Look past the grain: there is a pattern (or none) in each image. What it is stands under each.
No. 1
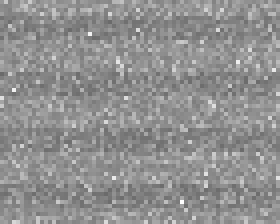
horizontal stripes
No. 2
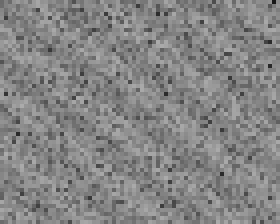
diagonal stripes
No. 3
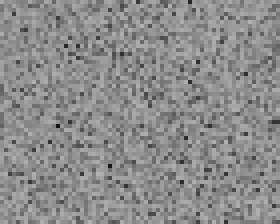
only noise
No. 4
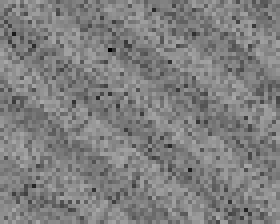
diagonal stripes
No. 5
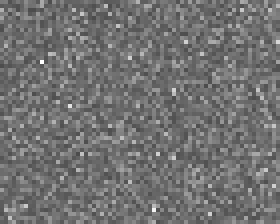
only noise
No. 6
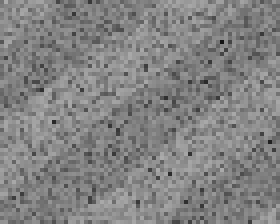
diagonal stripes
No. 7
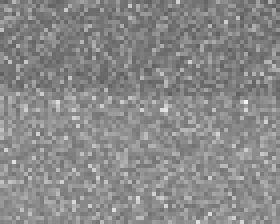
a sharp edge
